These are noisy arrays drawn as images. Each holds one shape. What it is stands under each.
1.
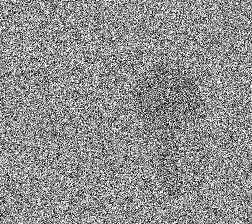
lollipop
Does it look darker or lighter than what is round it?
darker
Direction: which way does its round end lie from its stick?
up
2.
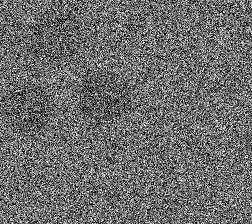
three dots
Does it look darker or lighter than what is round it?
darker
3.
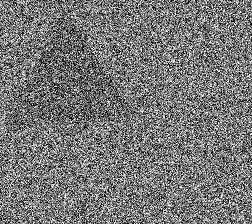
triangle
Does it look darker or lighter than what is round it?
darker
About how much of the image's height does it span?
half
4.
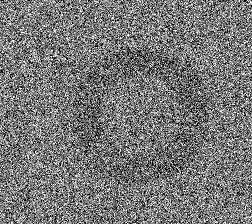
ring
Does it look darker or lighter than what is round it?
darker
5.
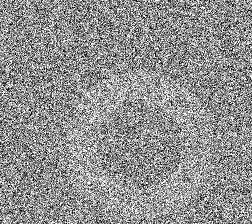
ring
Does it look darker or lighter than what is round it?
lighter
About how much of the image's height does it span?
two thirds
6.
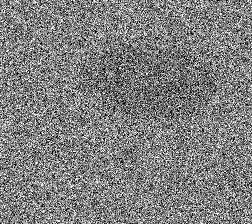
ellipse
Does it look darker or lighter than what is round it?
darker
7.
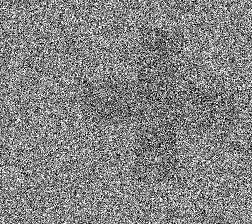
cross
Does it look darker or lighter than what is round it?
darker
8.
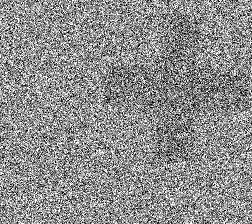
cross
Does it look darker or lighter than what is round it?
darker
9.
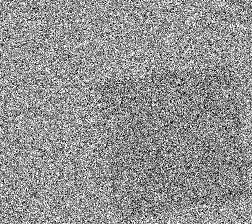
square
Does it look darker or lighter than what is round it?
darker
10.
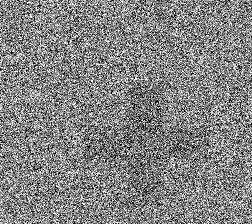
cross
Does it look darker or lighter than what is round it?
darker
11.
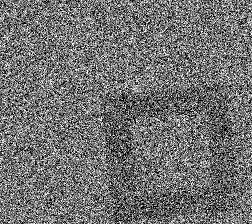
square frame
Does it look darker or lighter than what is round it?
darker
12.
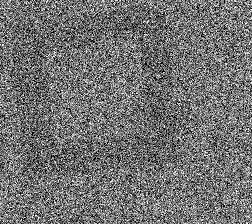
square frame
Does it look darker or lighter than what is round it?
darker
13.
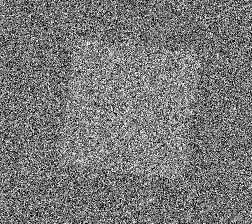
square
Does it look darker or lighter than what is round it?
lighter
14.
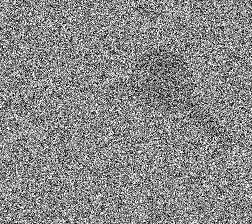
lollipop
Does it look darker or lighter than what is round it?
darker
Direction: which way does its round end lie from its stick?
up and left
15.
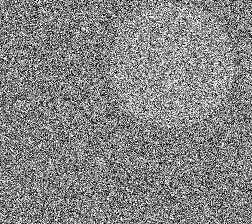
disc
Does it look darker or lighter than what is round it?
lighter
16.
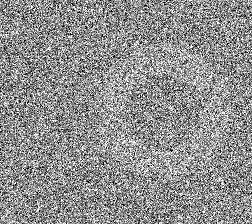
ring
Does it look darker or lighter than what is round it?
lighter
